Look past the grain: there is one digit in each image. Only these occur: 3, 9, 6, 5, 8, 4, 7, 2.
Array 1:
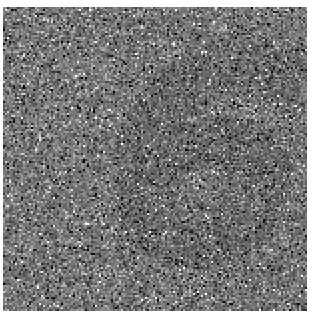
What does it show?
dark 6
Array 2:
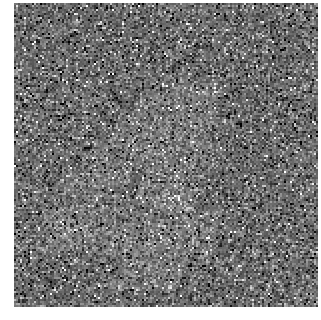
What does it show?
light 4
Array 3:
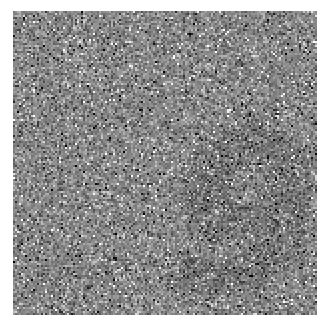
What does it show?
dark 9
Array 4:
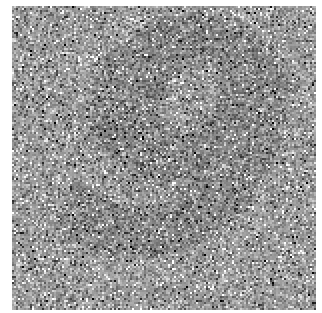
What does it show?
dark 9
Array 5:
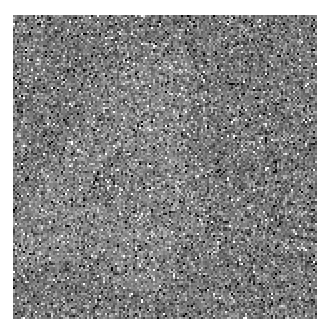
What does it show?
light 4
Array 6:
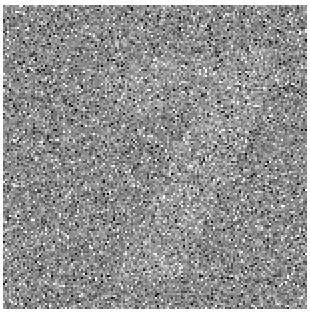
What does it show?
light 7
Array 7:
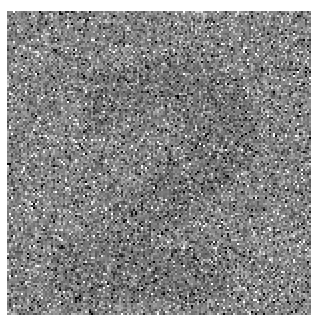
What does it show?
dark 2
